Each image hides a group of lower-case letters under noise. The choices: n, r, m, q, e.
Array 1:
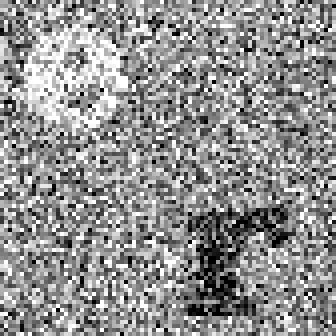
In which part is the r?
bottom right
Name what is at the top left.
e
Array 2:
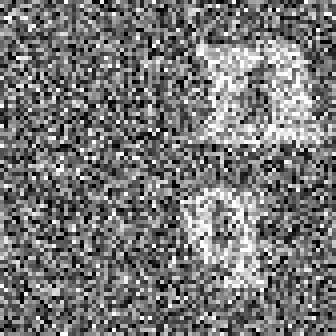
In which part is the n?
top right
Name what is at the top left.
nothing
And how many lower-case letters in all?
2
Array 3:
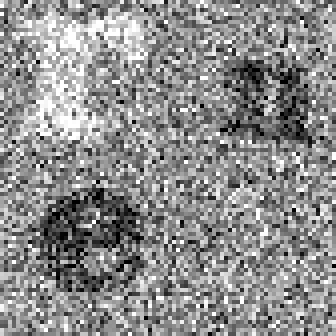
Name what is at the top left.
r
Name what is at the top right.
n
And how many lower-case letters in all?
3
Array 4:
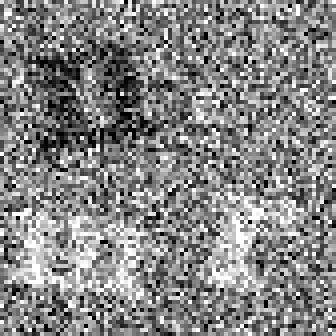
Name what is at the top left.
n
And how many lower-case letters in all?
3
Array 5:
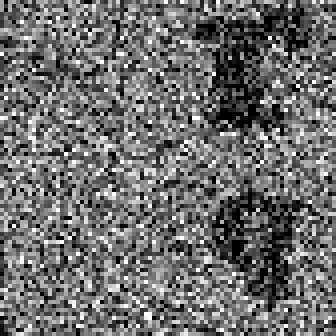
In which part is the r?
top right
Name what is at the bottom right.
q
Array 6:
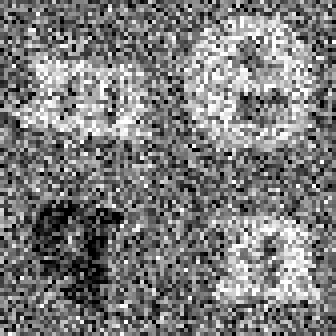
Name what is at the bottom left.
q
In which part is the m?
top left
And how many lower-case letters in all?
4
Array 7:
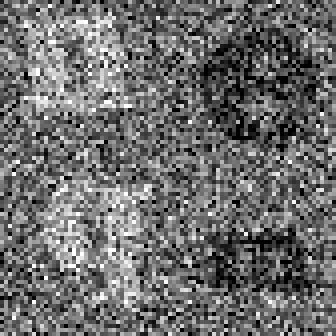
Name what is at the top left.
n
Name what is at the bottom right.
m
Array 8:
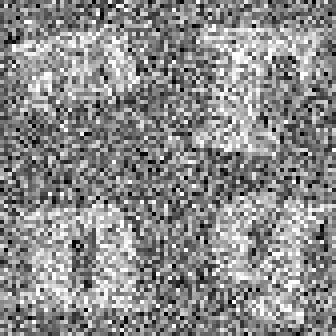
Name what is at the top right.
r
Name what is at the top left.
m
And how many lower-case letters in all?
4
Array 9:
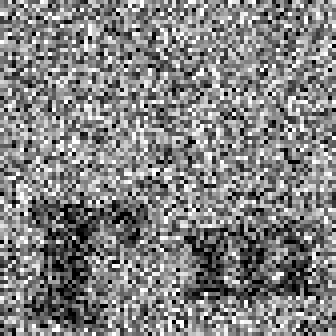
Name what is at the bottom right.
m
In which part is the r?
bottom left
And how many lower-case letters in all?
2
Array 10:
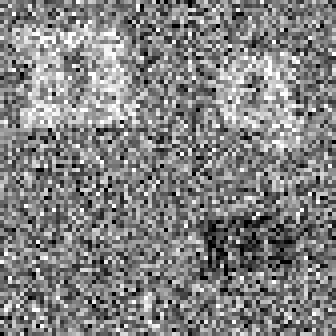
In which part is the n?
top left
